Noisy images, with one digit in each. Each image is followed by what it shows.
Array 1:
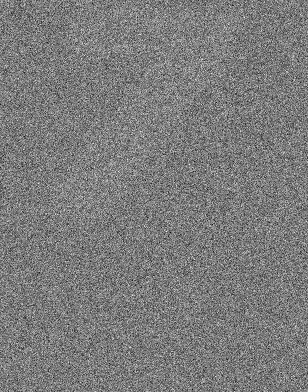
light 7
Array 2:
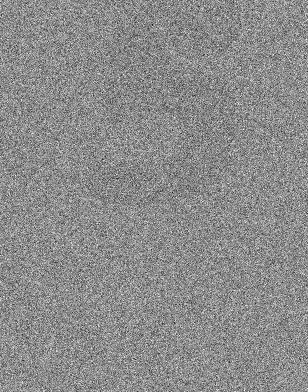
dark 5
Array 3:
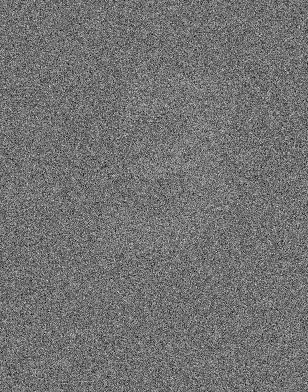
light 3
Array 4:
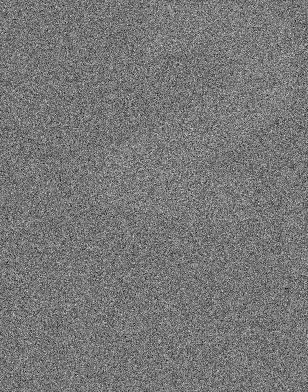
light 2
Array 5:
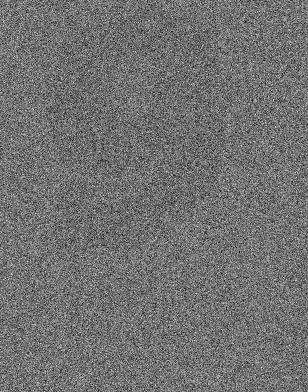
dark 9
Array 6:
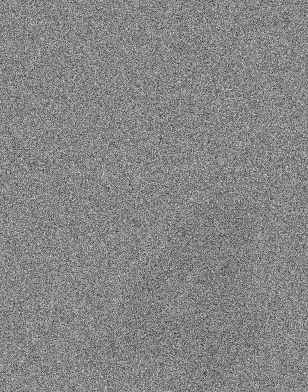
dark 4
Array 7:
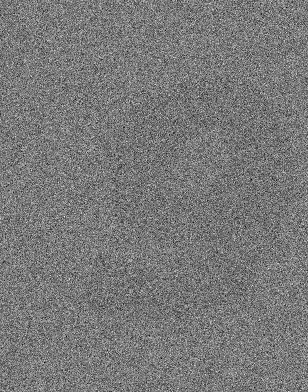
dark 9
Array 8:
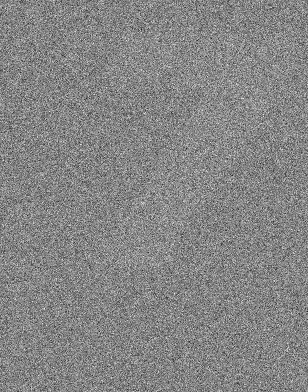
light 7
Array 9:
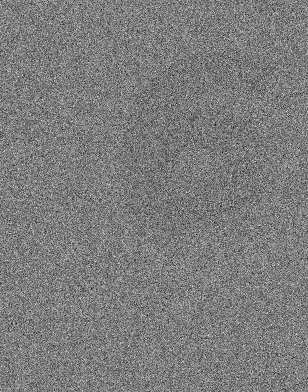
dark 6
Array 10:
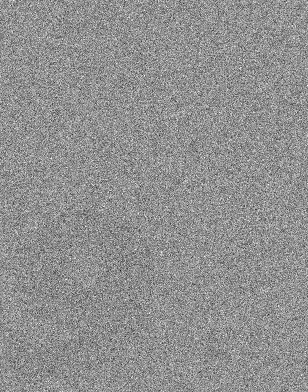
dark 9
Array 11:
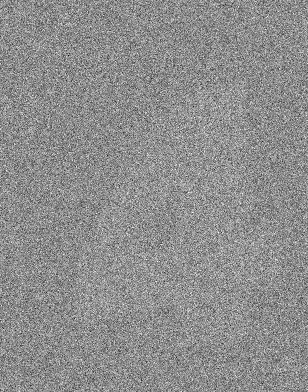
light 4
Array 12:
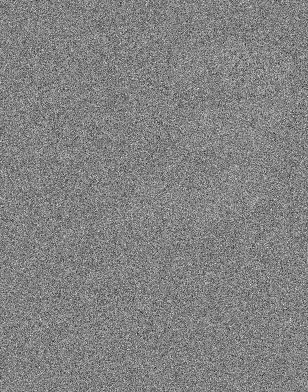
light 3
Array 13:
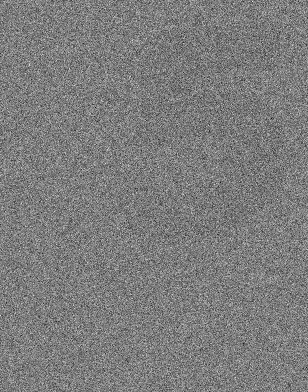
dark 5
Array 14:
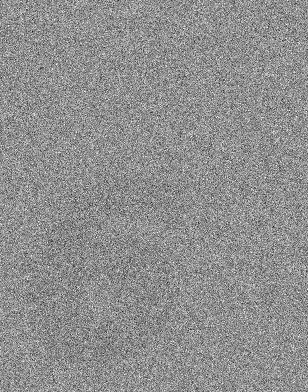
dark 6
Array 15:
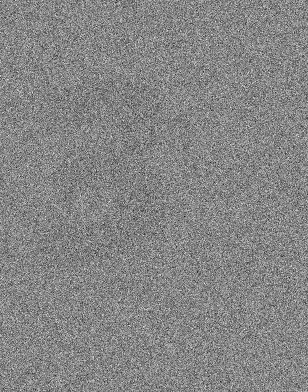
dark 3
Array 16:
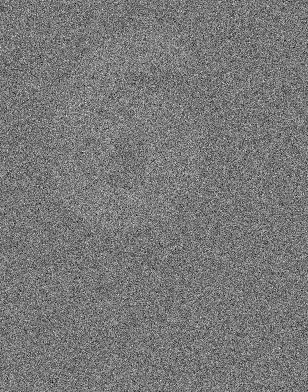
light 6
